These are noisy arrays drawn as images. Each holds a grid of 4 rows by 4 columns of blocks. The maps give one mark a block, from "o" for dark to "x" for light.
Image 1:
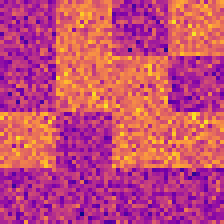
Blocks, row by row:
o x o x
o x x o
x o x x
o o o o
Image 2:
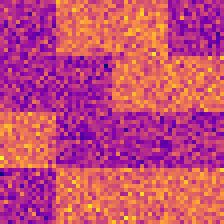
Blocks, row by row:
o x x o
o o x x
x o o o
o x x x
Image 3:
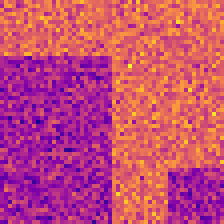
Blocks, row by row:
x x x x
o o x x
o o x x
o o x o
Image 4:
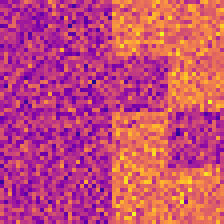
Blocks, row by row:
o o x x
o o o x
o o x o
o o x x
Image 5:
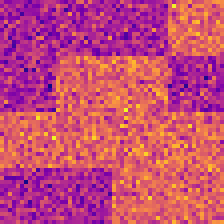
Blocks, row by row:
o o o x
o x x o
x x x x
o o x x
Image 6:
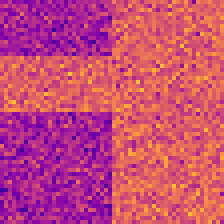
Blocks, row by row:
o o x x
x x x x
o o x x
o o x x
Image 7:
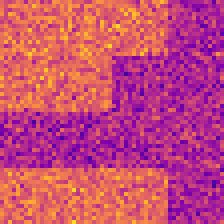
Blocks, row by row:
x x x o
x x o o
o o o o
x x x o
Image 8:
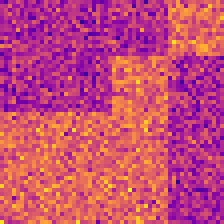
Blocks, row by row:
o o o x
o o x o
x x x o
x x x o
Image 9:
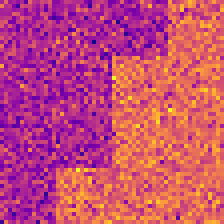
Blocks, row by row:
o o o x
o o x x
o o x x
o x x x
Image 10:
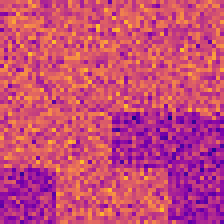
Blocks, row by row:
x x x x
x x x x
x x o o
o x x o
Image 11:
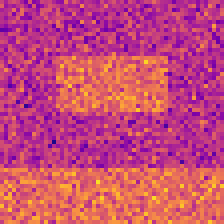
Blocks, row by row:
o o o o
o x x o
o o o o
x x x x
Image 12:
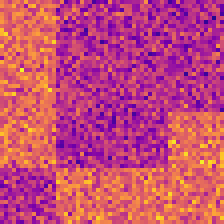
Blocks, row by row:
x o o o
x o o o
x o o x
o x x x
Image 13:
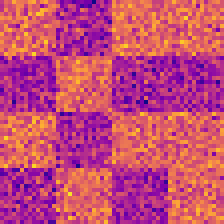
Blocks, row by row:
x o x x
o x o o
x o x x
o x o x
